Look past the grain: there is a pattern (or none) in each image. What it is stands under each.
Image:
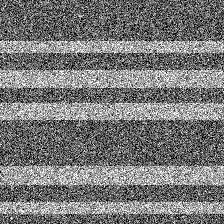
bands of rows
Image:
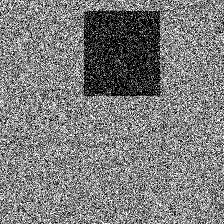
one block
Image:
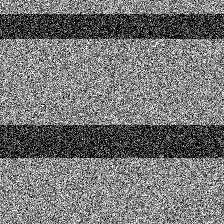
bands of rows
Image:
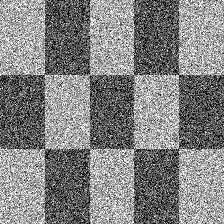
a checkerboard
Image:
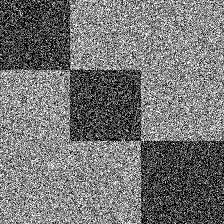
blocks along the diagonal
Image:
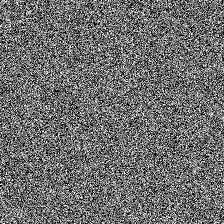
only noise
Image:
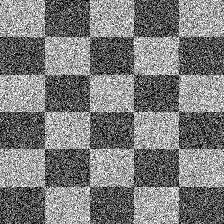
a checkerboard
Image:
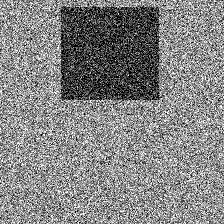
one block
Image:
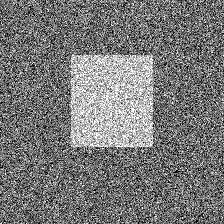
one block
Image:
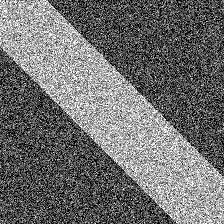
a diagonal band
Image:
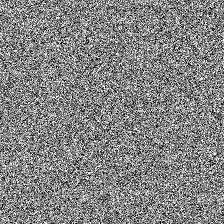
only noise
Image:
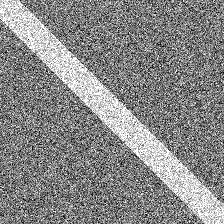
a diagonal band
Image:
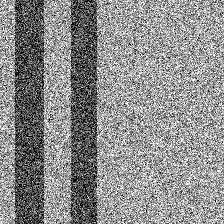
bands of columns
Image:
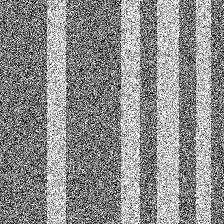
bands of columns
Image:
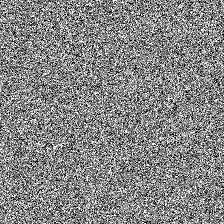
only noise
